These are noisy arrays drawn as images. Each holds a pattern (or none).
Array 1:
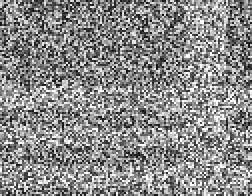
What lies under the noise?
bands of rows crossing bands of columns
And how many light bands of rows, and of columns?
3 and 1
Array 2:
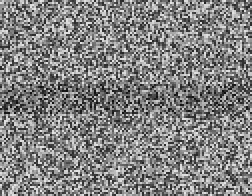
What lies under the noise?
one band of rows
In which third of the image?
middle
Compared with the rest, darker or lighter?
darker
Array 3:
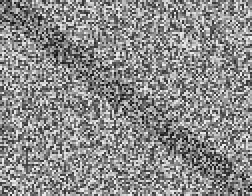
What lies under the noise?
a diagonal band
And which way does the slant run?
top left to bottom right
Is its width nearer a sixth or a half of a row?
a sixth
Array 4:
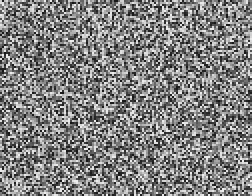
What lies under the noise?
only noise
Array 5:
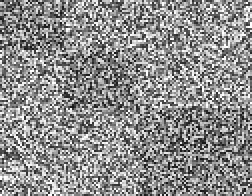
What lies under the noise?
blocks along the diagonal
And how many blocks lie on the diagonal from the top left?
3
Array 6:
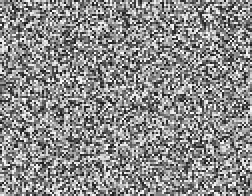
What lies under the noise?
only noise
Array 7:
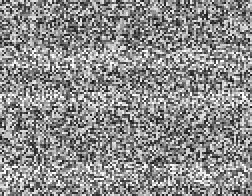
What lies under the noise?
bands of rows
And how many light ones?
3
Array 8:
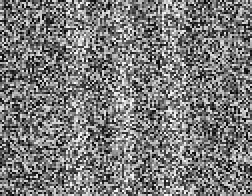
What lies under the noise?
bands of columns
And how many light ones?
3
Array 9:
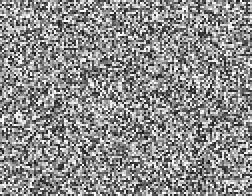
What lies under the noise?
only noise
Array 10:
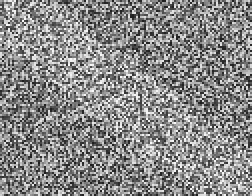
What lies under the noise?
a diagonal band
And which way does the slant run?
top left to bottom right
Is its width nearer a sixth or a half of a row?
a half
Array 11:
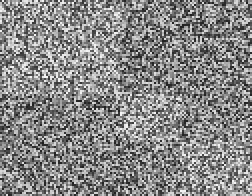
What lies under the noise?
blocks along the diagonal
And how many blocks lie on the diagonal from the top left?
3
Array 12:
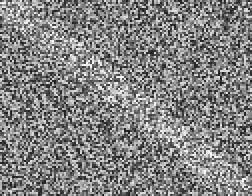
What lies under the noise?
a diagonal band
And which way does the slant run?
top left to bottom right
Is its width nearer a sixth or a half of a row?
a sixth
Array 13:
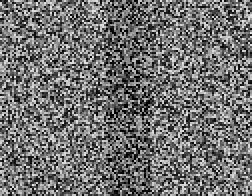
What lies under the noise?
one band of columns
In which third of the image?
middle
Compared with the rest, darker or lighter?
darker
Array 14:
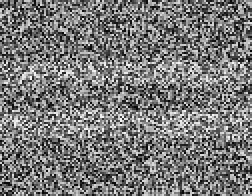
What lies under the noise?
bands of rows
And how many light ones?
2
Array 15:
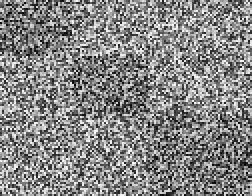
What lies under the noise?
blocks along the diagonal
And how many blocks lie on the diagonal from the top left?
3
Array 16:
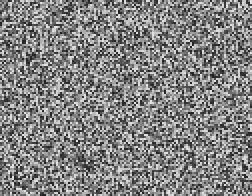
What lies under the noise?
only noise
